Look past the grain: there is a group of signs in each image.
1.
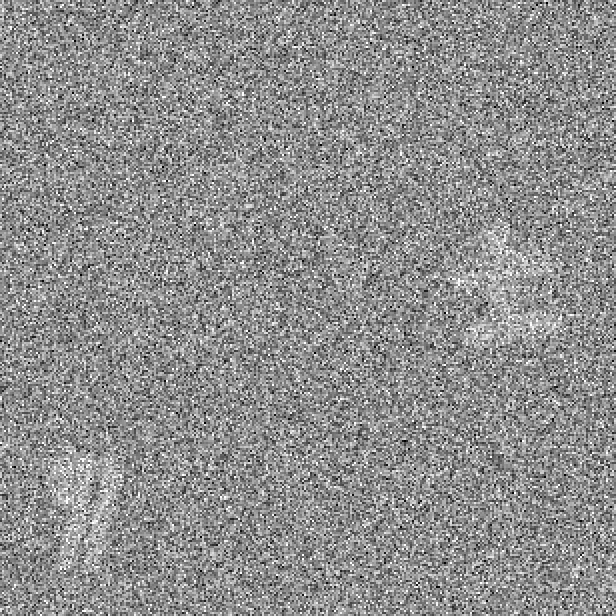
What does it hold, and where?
middle right: light plus-minus sign; bottom left: light pilcrow
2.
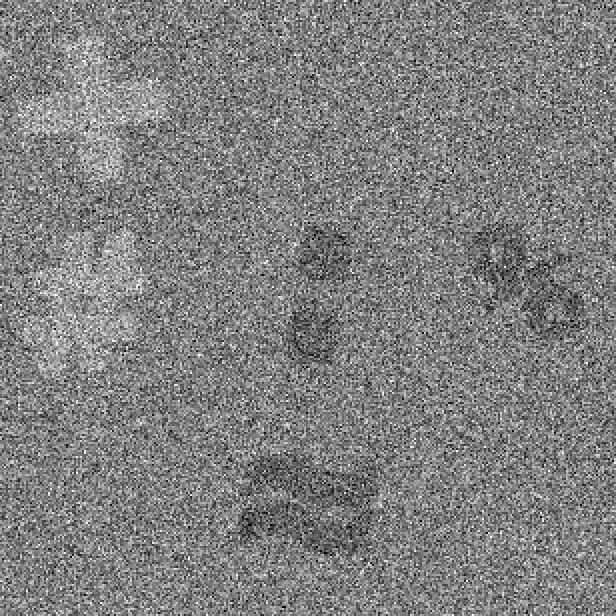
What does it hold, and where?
top left: light plus sign; middle left: light hash sign; centre: dark colon; middle right: dark percent sign; bottom middle: dark approximately sign
